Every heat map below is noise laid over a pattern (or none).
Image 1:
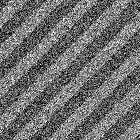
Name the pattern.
diagonal stripes
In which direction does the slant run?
bottom left to top right
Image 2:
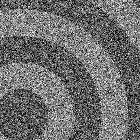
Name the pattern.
rings round one point
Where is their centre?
bottom left
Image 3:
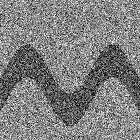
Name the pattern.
a wavy band
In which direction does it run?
left to right
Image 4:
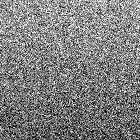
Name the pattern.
a smooth slope
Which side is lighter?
top
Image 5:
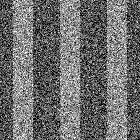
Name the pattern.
vertical stripes
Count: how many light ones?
3
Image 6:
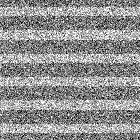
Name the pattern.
horizontal stripes
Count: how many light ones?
6
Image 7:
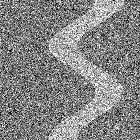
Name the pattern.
a wavy band
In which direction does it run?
top to bottom
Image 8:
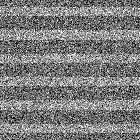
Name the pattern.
horizontal stripes
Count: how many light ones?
6
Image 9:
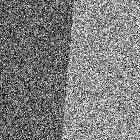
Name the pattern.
a sharp edge
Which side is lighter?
right
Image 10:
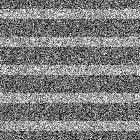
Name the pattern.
horizontal stripes
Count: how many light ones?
5
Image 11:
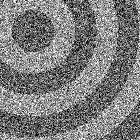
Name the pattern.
rings round one point
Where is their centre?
top left
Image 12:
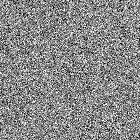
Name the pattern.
only noise
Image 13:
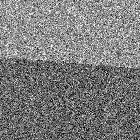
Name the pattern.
a sharp edge
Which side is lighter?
top
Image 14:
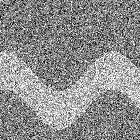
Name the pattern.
a wavy band
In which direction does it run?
left to right
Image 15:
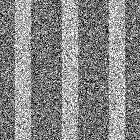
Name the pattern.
vertical stripes
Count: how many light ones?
3
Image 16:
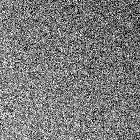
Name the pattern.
a smooth slope
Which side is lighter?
bottom left
